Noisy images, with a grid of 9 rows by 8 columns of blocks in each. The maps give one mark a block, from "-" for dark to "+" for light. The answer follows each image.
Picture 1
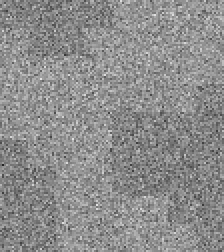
- - - - + + + +
+ - - + + + + +
+ + + + + + + +
+ + + + + + + -
+ + + + - - - -
- + + + - - - -
- - + + - - - -
- - + + + + - -
- - + + + + + -
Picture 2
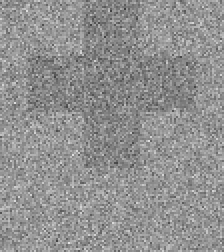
+ + + - - + + +
+ + + - - + + +
+ - - - - - - +
+ - - - - - - +
+ + + - - + + +
+ + + - - + + +
+ + + + + + + +
+ + + + + + + +
+ + + + + + + +
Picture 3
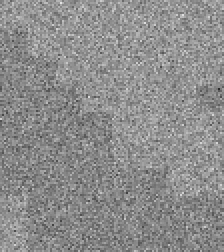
+ + + + + + + +
- + + + + + + +
- - + + + + + +
- - - + + + + -
- - - - + + + +
- - - - + + + +
- - - - - - + +
+ - - - - - - -
+ - - - - - - -
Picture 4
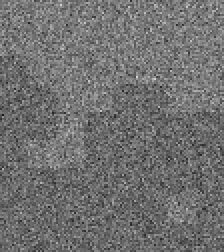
+ + + + + + + +
+ + + + + + + +
- + + + + + + +
- - + + - - + +
- - + - - - - -
- + + - - - - -
- - - - - - - -
- - - - - - + -
- - - - - - - -
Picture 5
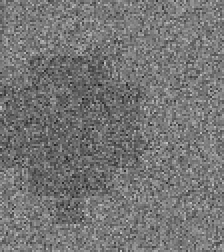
+ + + + + + + +
+ + + + + + + +
+ - - - + + + +
- - - - - + + +
- - - - - + + +
- - - - - + + +
+ - - - + + + +
+ + - + + + + +
+ + + + + + + +
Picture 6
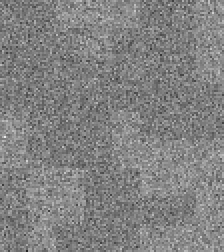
- - + + + - - +
- - - + - - - +
- - - - - - - +
- - - - - - - -
+ - - - + - - -
+ - - - + + + +
- + + - - + + +
- + + - - - - +
- + - - - + + +
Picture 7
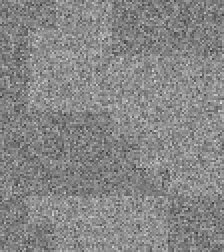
- - + + - - - -
- + + + - - - -
- + + + + + + +
- + + + + + + +
- - - - + + + +
- - - - - + + +
- - - - - - + +
- + + + + + - -
- - + + + + - -
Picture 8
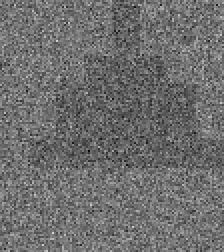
+ + + + - + + +
+ + + + - + + +
+ + + - - - + +
+ + - - - - - +
+ + - - - - - +
+ - - - - - - -
+ + + + + + + +
+ + + + + + + +
+ + + + + + + +
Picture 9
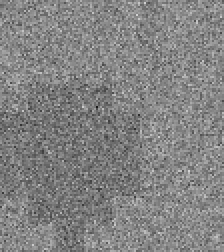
+ + + + + + + +
+ + + + + + + +
+ + + + + + + +
+ - - - + + + +
- - - - - + + +
- - - - - + + +
- - - - - + + +
+ - - - + + + +
+ + - + + + + +
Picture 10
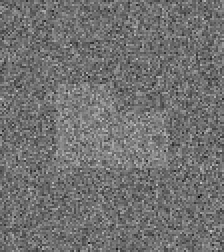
- - - - - - - -
- - - - - - - -
- - - - - - - -
- - + + - - - -
- - + + + + - -
- - + + + + - -
- - - - - - - -
- - - - - - - -
- - - - - - - -
